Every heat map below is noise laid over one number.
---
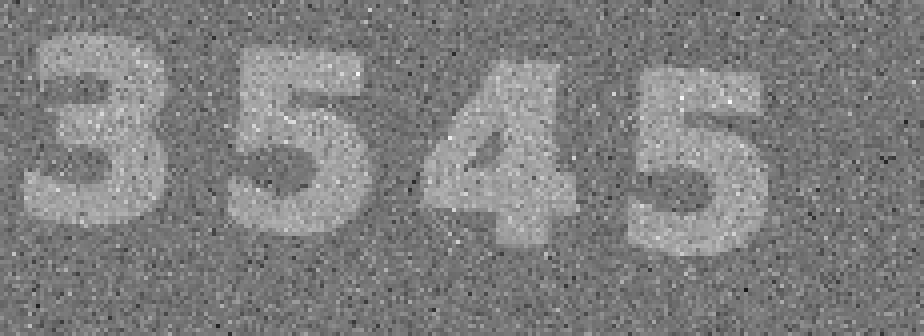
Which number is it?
3545
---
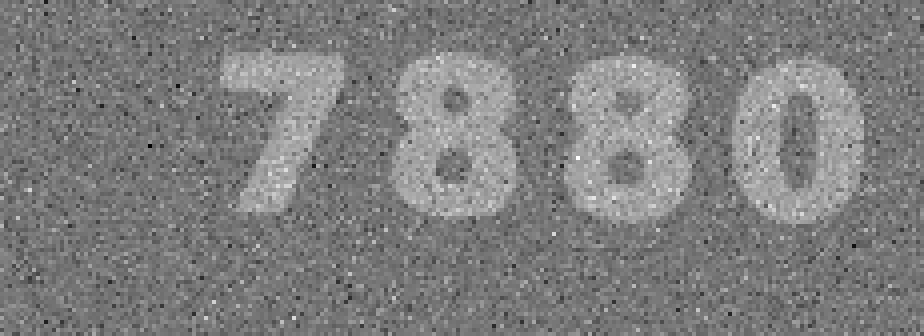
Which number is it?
7880
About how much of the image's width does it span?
two thirds
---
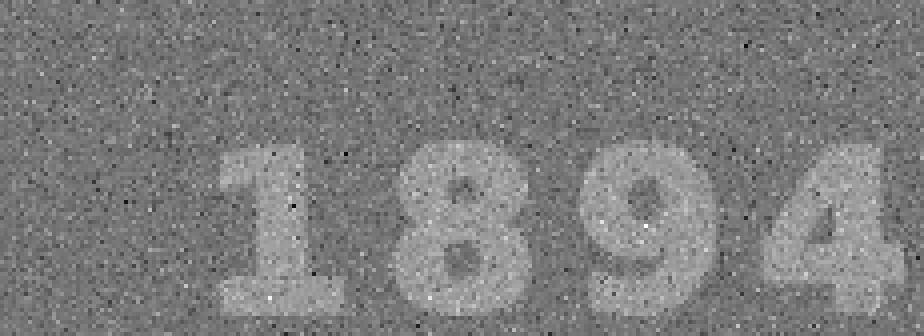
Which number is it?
1894
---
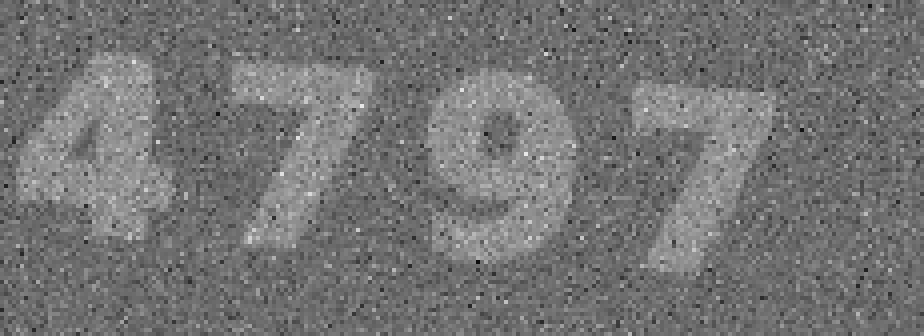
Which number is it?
4797
